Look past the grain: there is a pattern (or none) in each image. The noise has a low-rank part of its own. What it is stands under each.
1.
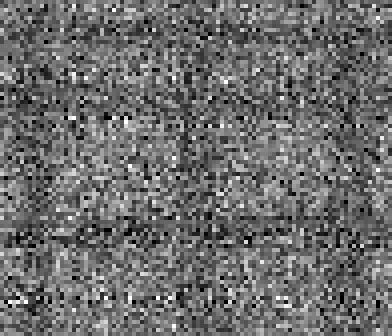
bands of rows crossing bands of columns
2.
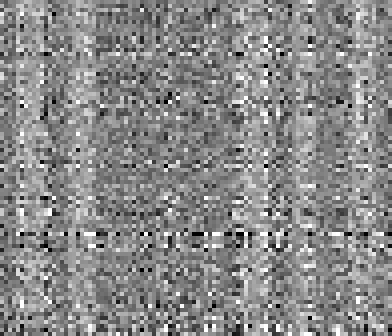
bands of columns
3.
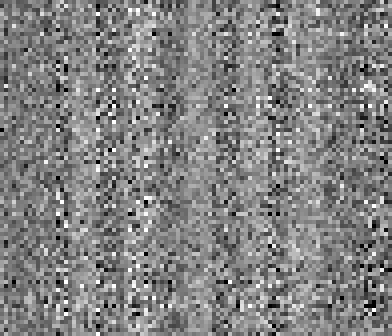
bands of columns
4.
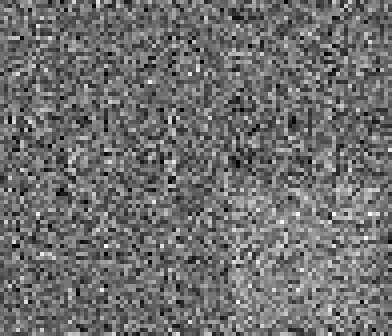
one block
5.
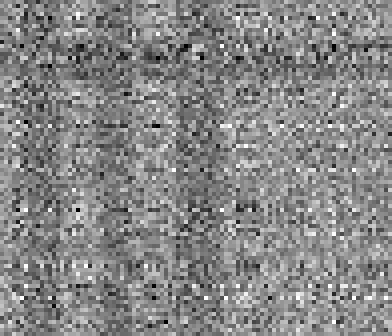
bands of rows crossing bands of columns
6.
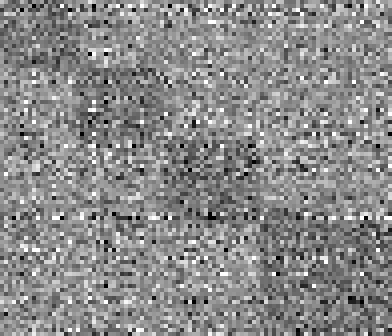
blocks along the diagonal
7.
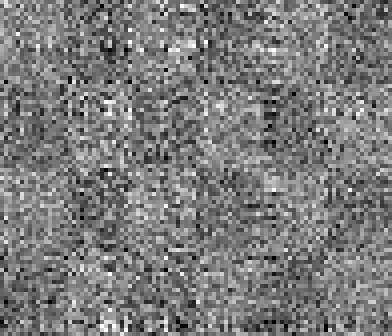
a checkerboard
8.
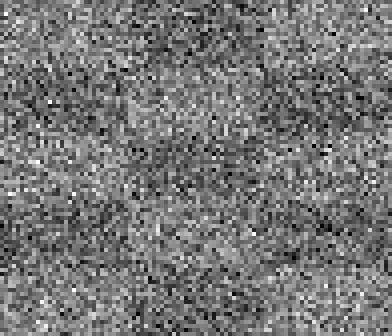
a checkerboard
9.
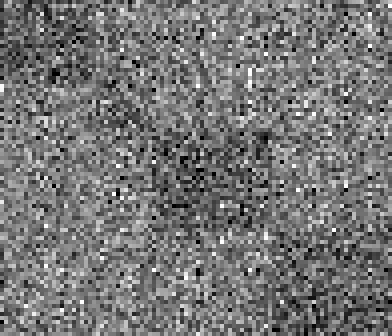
blocks along the diagonal
